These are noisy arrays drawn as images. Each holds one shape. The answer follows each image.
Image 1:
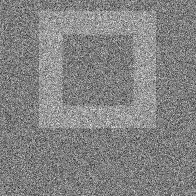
square frame
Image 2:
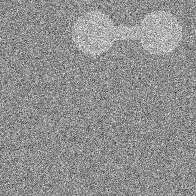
dumbbell
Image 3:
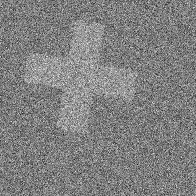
cross
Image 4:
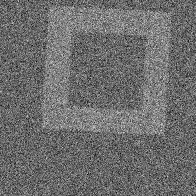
square frame
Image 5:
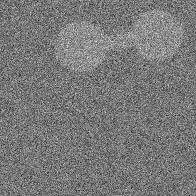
dumbbell
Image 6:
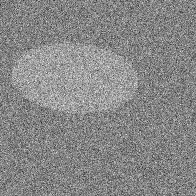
ellipse
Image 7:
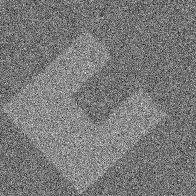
square with a notch
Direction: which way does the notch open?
up and right
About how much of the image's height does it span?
nearly all
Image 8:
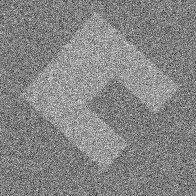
square with a notch
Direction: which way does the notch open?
down and right
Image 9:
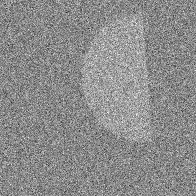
half disc
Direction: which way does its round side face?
left
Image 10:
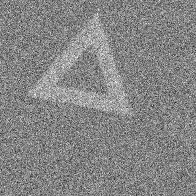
triangle frame
